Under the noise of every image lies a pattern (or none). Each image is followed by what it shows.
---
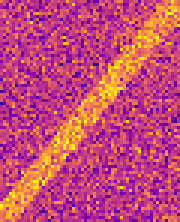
a diagonal band
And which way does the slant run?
bottom left to top right
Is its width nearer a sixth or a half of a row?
a sixth
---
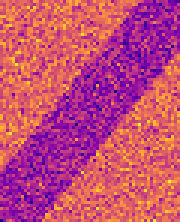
a diagonal band
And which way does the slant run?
bottom left to top right
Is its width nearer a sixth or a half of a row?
a half
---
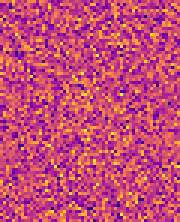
only noise
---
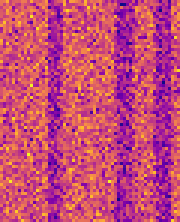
bands of columns
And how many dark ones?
3
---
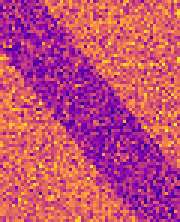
a diagonal band
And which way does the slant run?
top left to bottom right
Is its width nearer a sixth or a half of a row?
a half
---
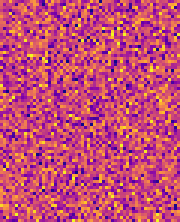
only noise
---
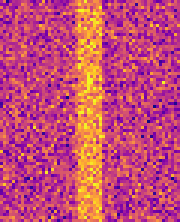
one band of columns
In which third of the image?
middle
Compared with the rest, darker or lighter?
lighter
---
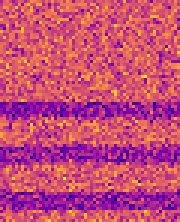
bands of rows
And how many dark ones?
3
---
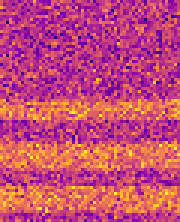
bands of rows
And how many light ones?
3
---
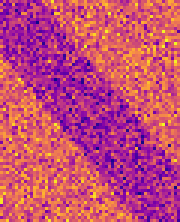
a diagonal band
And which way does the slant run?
top left to bottom right
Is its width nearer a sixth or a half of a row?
a half
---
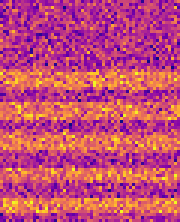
bands of rows
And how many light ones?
5
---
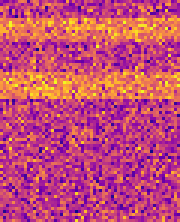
bands of rows
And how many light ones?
2
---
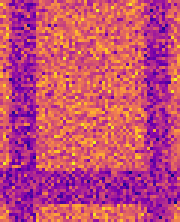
bands of rows crossing bands of columns
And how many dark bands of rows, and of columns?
1 and 2
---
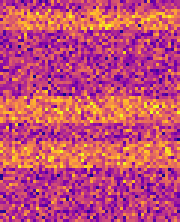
bands of rows
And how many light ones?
3
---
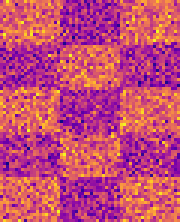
a checkerboard
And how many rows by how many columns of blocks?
5 by 3
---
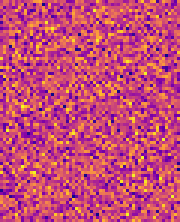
only noise
